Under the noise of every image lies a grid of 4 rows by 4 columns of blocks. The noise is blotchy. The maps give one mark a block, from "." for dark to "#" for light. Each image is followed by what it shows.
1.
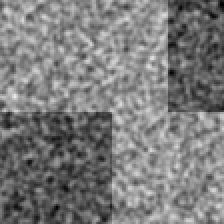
###.
###.
..##
..##
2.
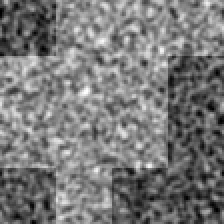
.###
###.
###.
.#..
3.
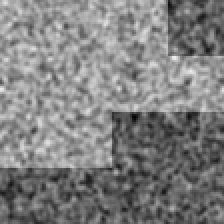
###.
####
##..
....
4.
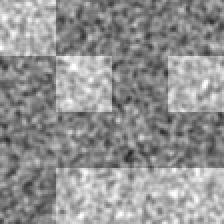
#...
.#.#
....
.###
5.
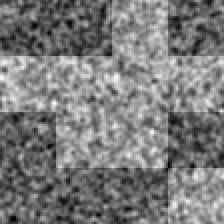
..#.
####
.##.
...#
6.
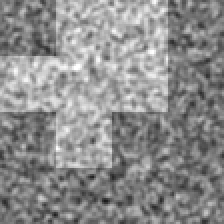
.##.
###.
.#..
....
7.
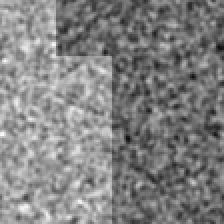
#...
##..
##..
##..
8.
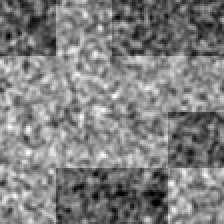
.#..
####
###.
#..#
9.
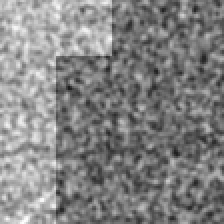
##..
#...
#...
#...
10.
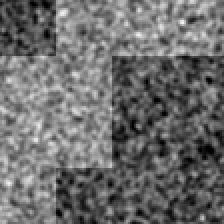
.###
##..
##..
#...
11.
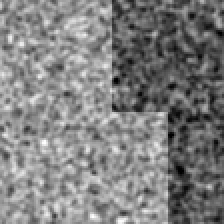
##..
##..
###.
###.
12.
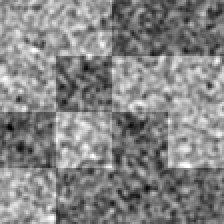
##..
#.##
.#.#
#...
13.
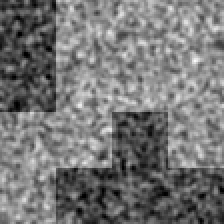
.###
.###
##.#
#...
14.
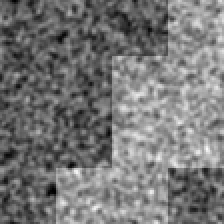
...#
..##
..##
.##.
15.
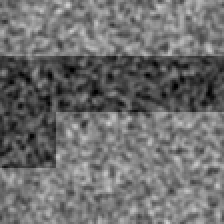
####
....
.###
####
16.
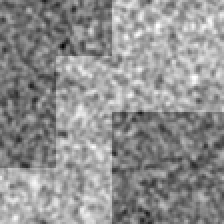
..##
.###
.#..
##..
